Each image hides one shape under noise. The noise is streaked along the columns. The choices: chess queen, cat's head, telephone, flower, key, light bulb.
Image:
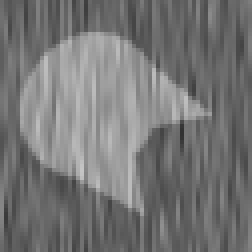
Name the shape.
cat's head
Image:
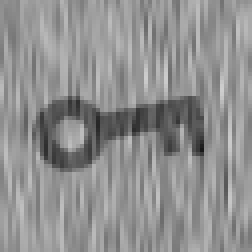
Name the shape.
key
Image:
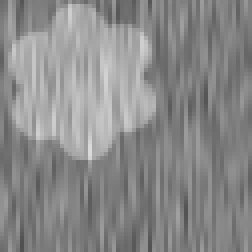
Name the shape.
flower
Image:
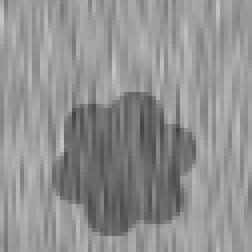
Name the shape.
flower
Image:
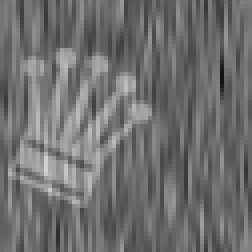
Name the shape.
chess queen
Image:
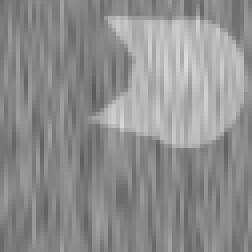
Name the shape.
cat's head
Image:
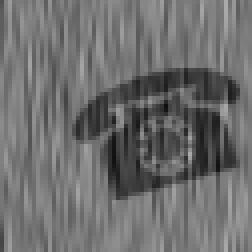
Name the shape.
telephone
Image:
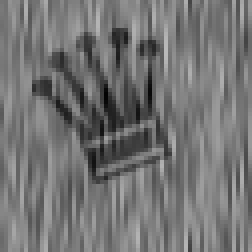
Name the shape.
chess queen
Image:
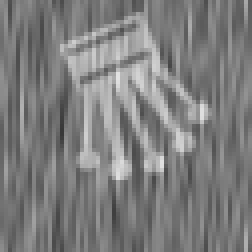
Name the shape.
chess queen
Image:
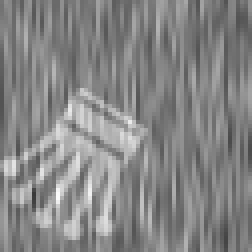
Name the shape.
chess queen
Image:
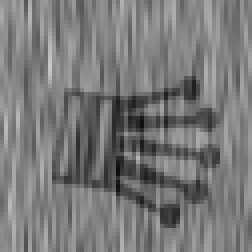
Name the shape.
chess queen
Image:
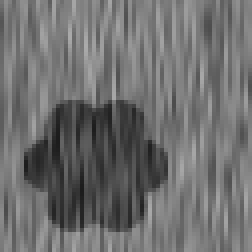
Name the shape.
flower
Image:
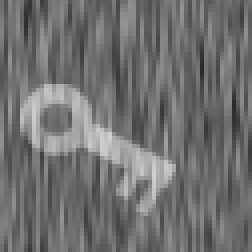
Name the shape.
key
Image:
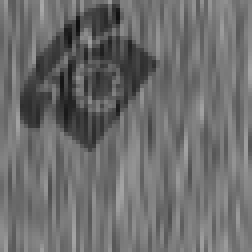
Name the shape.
telephone
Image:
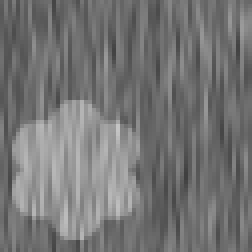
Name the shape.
flower
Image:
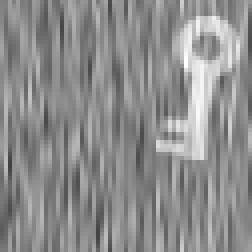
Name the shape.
key
